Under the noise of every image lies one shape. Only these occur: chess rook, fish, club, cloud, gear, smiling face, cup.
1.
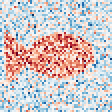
fish
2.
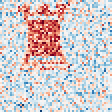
chess rook
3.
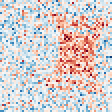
chess rook
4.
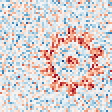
gear
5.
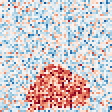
cloud
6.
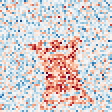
chess rook
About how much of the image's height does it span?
two thirds
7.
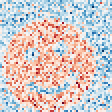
smiling face
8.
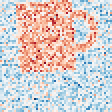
cup
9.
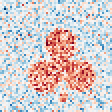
club
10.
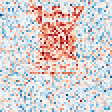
chess rook
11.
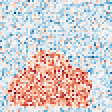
cloud
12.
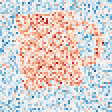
cup
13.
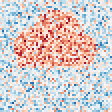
cloud
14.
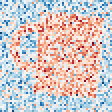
cup
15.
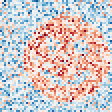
smiling face
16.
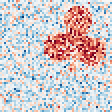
club
